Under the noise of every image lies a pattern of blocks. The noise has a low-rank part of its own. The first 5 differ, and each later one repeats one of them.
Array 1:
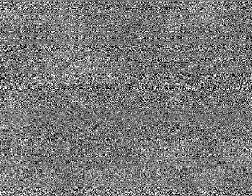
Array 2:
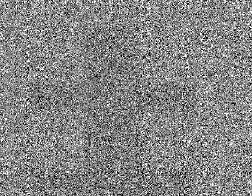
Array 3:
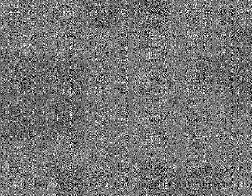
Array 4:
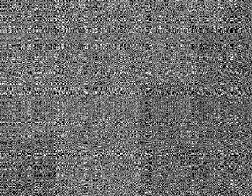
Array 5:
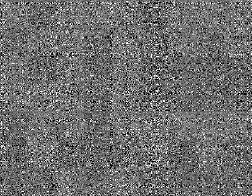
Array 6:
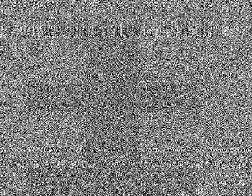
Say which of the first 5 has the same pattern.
2
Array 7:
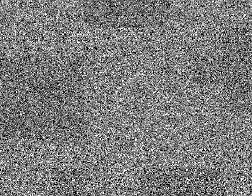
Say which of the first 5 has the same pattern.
3
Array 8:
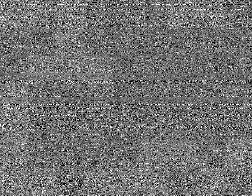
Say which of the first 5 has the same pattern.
1
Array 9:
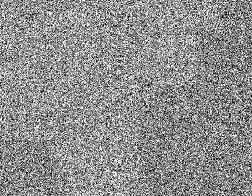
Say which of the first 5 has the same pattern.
4
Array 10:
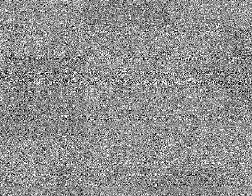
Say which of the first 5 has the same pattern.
3
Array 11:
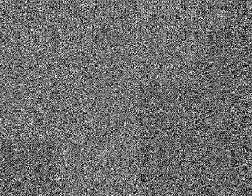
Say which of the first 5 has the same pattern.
4
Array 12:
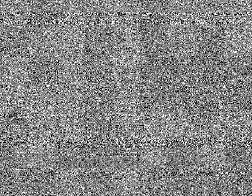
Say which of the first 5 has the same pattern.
5
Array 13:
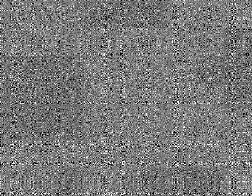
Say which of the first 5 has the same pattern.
3
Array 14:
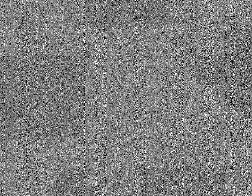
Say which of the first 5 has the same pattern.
3
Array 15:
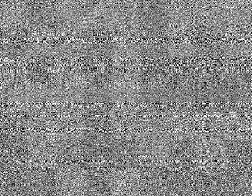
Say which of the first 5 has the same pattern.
5
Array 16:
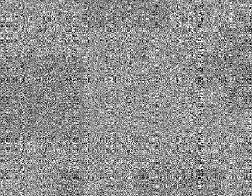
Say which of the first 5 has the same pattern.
3
